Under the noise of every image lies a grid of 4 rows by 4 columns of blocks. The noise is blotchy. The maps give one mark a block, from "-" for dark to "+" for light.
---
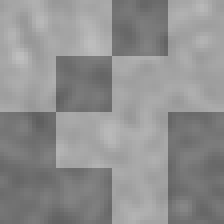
+ + - +
+ - + +
- + + -
- - + -
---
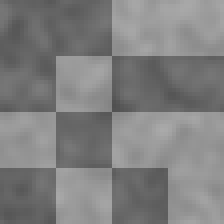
- - + +
- + - -
+ - + +
- + - +
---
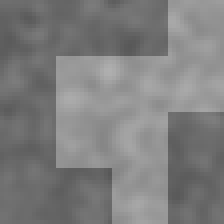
- - - +
- + + +
- + + -
- - + -
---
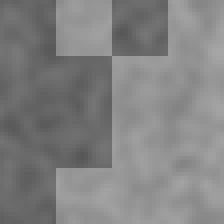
- + - +
- - + +
- - + +
- + + +
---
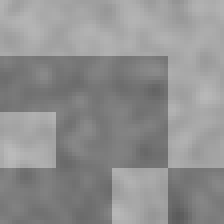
+ + + +
- - - +
+ - - +
- - + -
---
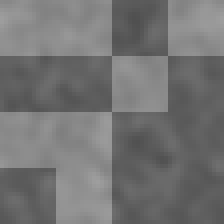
+ + - +
- - + -
+ + - -
- + - -
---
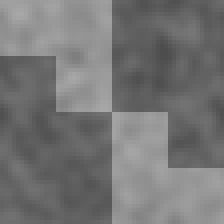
+ + - -
- + - -
- - + -
- - + +
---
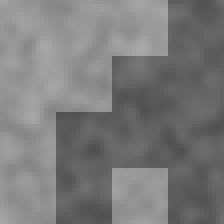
+ + + -
+ + - -
+ - - -
+ - + -
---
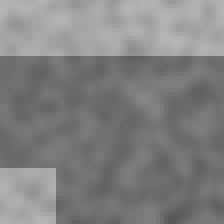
+ + + +
- - - -
- - - -
+ - - -
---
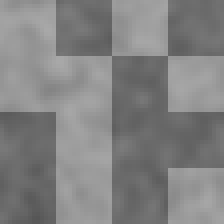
+ - + -
+ + - +
- + - -
- + - +
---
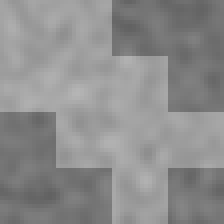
+ + - -
+ + + -
- + + +
- - + -
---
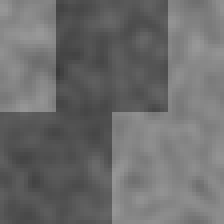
+ - - +
+ - - +
- - + +
- - + +
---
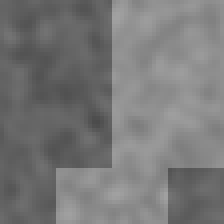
- - + +
- - + +
- - + +
- + + -
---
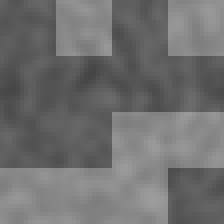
- + - +
- - - -
- - + +
+ + + -
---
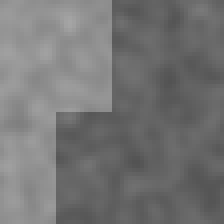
+ + - -
+ + - -
+ - - -
+ - - -
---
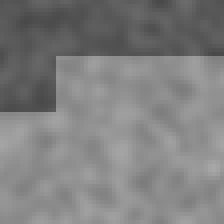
- - - -
- + + +
+ + + +
+ + + +
